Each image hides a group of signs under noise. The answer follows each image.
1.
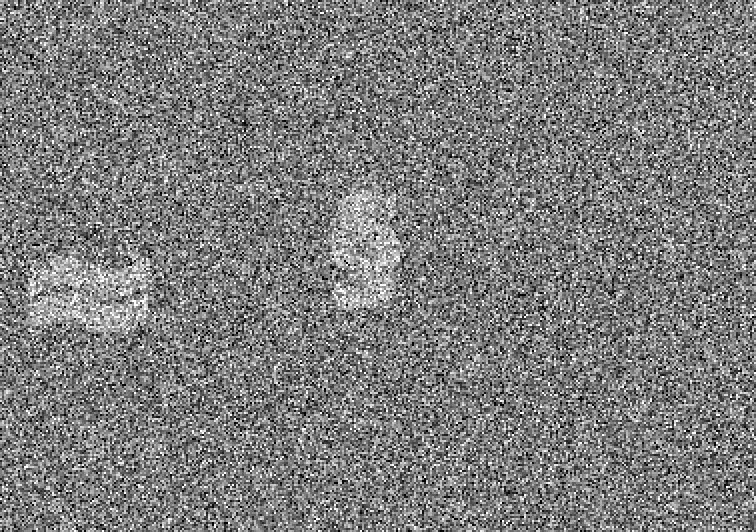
middle left: light approximately sign; centre: light section sign
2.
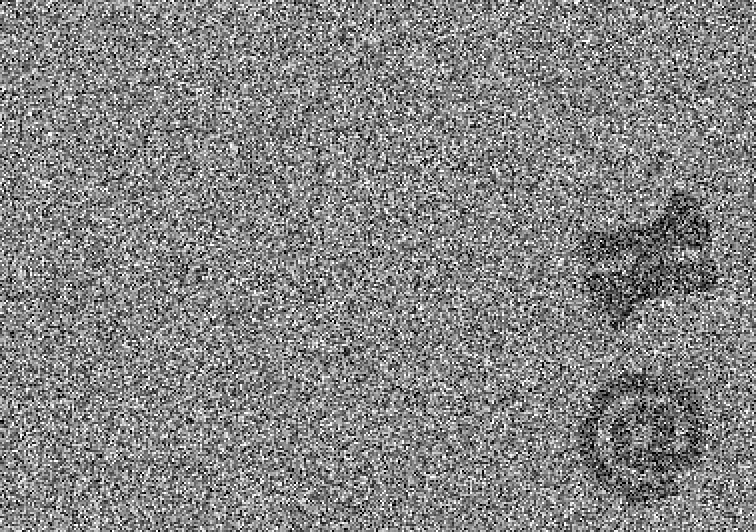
middle right: dark not-equal sign; bottom right: dark at sign
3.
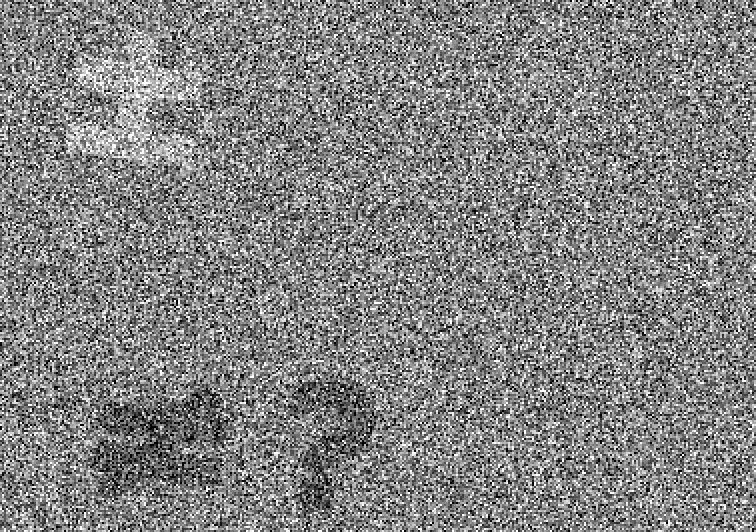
top left: light plus-minus sign; bottom left: dark not-equal sign; bottom middle: dark question mark
